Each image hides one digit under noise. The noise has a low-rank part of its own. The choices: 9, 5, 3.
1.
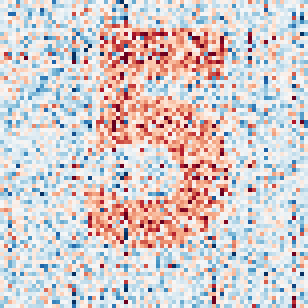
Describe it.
red 5
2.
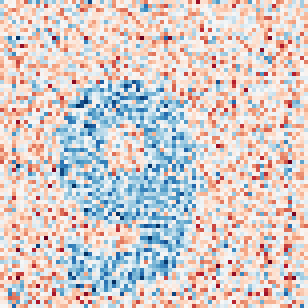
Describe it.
blue 9
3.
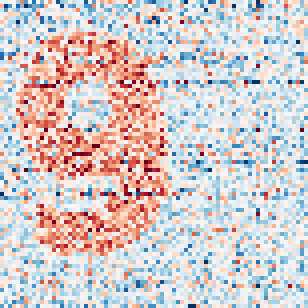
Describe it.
red 9
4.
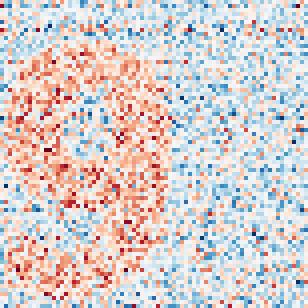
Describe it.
red 9
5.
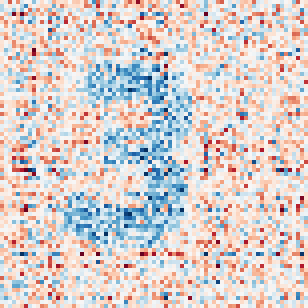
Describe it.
blue 3
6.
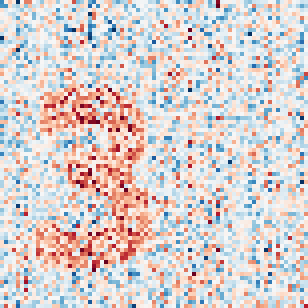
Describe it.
red 3
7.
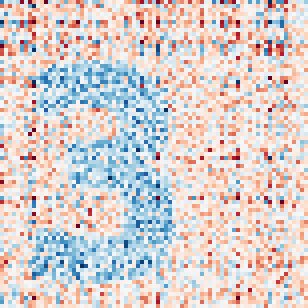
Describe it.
blue 3
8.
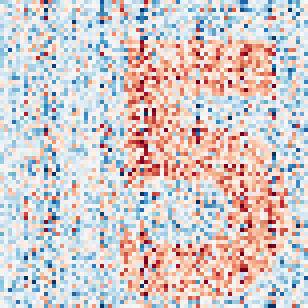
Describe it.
red 5
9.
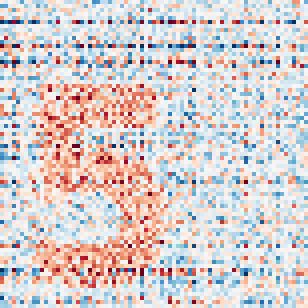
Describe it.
red 5
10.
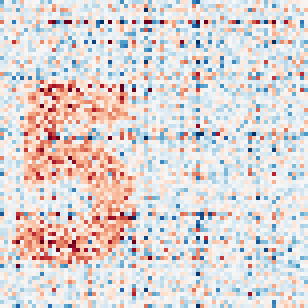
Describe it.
red 5
